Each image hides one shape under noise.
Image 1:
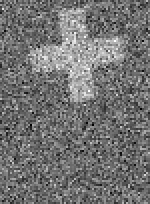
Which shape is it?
cross
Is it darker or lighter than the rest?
lighter
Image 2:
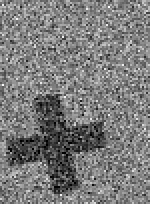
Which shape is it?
cross
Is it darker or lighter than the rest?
darker
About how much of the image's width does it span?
two thirds
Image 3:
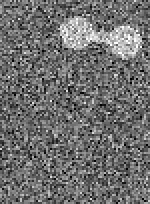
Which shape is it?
dumbbell
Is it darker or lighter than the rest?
lighter
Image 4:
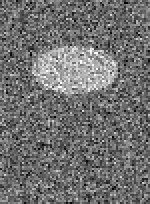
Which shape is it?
ellipse
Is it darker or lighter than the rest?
lighter
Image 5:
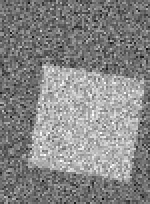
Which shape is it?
square
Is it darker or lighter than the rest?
lighter
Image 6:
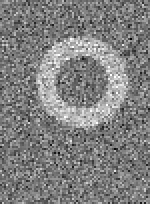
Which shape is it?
ring
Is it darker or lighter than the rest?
lighter
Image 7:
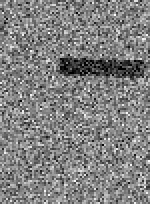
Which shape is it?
bar
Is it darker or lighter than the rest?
darker
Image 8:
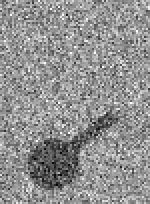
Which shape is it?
lollipop
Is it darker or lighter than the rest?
darker
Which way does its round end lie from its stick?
down and left
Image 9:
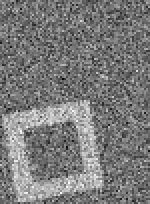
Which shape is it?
square frame
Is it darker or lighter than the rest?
lighter
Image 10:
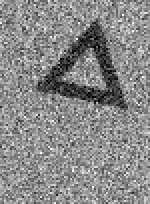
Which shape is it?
triangle frame
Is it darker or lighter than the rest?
darker
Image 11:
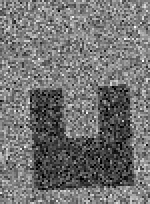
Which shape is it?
square with a notch
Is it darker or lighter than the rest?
darker
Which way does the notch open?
up
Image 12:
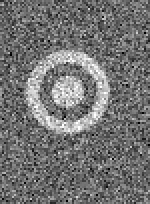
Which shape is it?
bullseye
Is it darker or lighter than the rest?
lighter
